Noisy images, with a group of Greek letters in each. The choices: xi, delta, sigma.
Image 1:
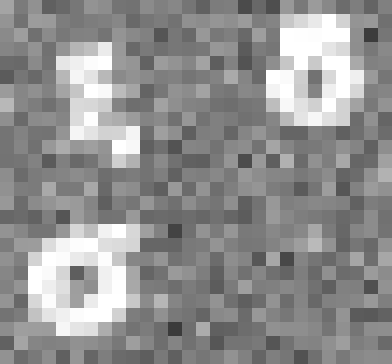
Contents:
top left: xi; top right: delta; bottom left: sigma
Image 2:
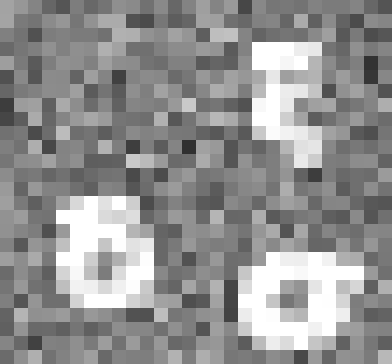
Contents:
top right: xi; bottom left: delta; bottom right: sigma
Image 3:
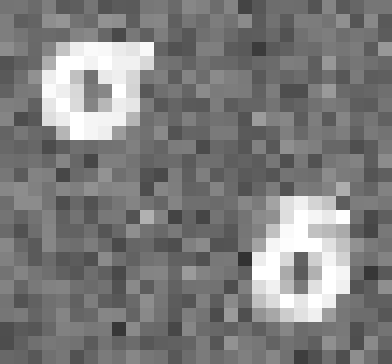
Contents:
top left: sigma; bottom right: delta
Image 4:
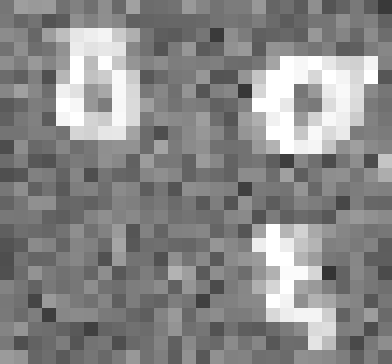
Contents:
top left: delta; top right: sigma; bottom right: xi
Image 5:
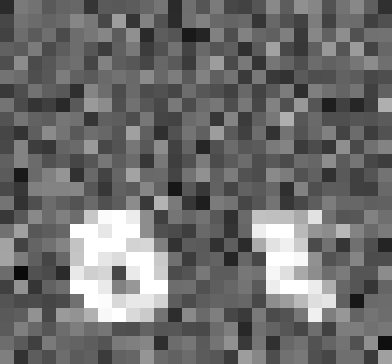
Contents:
bottom left: delta; bottom right: xi
